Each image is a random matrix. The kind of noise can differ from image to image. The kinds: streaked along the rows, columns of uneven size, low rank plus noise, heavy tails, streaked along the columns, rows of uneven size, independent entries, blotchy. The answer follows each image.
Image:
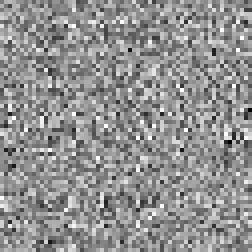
low rank plus noise
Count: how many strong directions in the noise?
five to eight
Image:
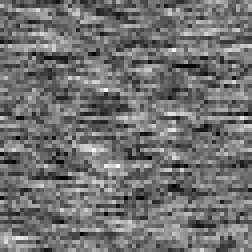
streaked along the rows
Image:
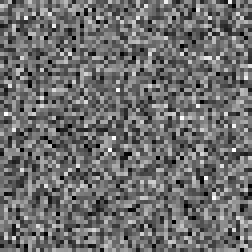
independent entries
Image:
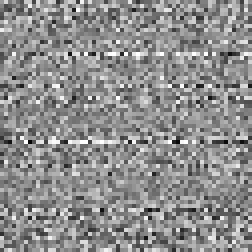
rows of uneven size
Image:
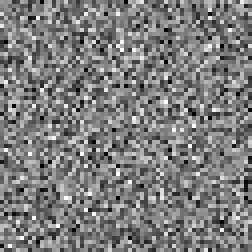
independent entries
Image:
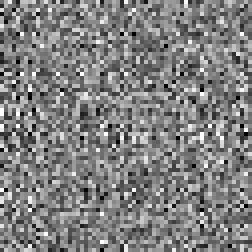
low rank plus noise
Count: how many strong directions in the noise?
two
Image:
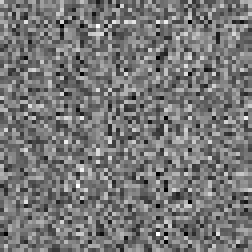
low rank plus noise
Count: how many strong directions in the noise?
three or four
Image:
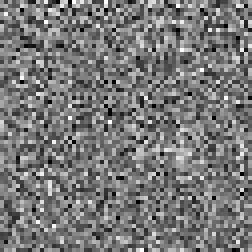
low rank plus noise
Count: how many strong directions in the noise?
three or four
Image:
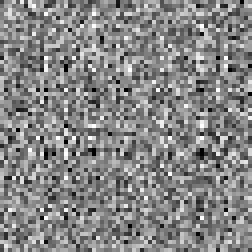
low rank plus noise
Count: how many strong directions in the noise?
one
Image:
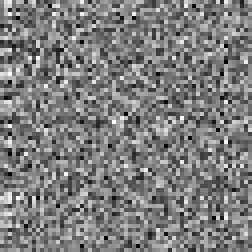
low rank plus noise
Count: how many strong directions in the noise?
one
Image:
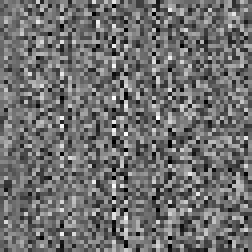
columns of uneven size
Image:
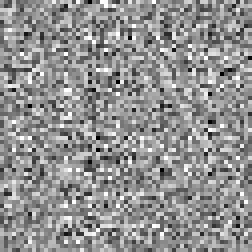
low rank plus noise
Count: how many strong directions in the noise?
three or four
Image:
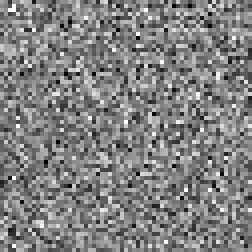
independent entries
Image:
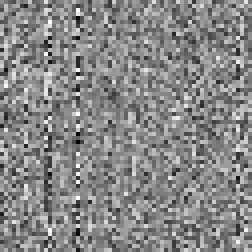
columns of uneven size
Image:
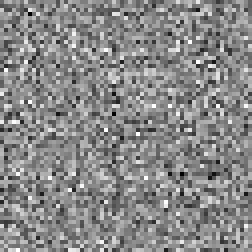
low rank plus noise
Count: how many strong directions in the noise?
five to eight
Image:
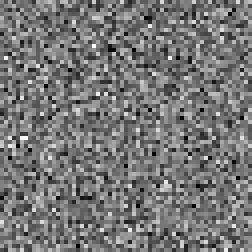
independent entries
